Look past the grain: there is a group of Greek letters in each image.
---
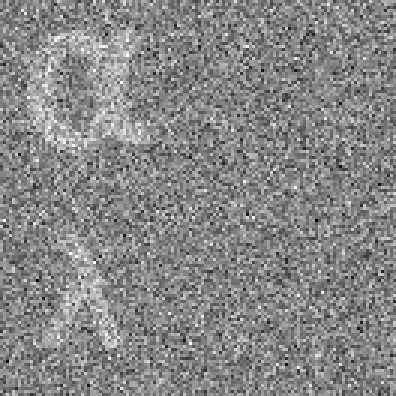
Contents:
top left: light alpha; bottom left: light lambda
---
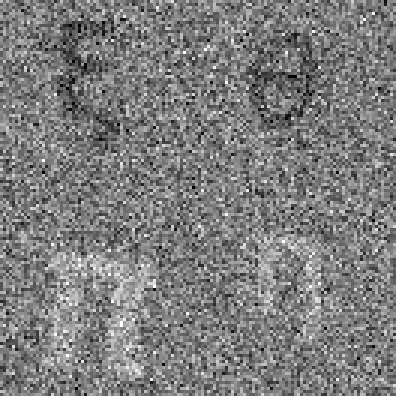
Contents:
top left: dark xi; top right: dark theta; bottom left: light pi; bottom right: light eta
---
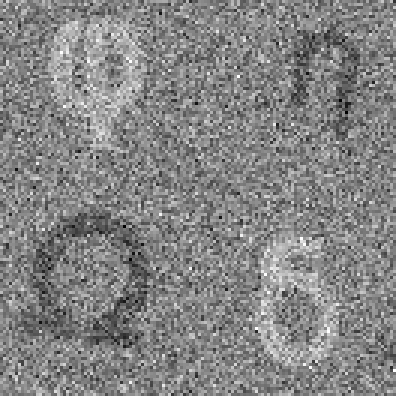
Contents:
top left: light phi; top right: dark eta; bottom left: dark omega; bottom right: light delta
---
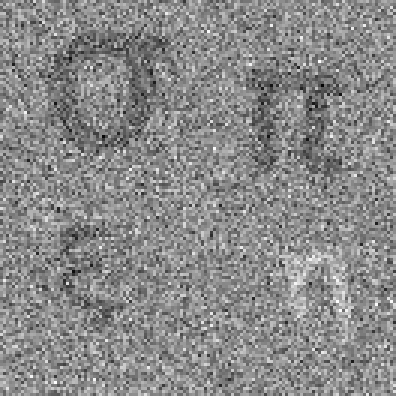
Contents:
top left: dark sigma; top right: dark pi; bottom left: dark xi; bottom right: light eta
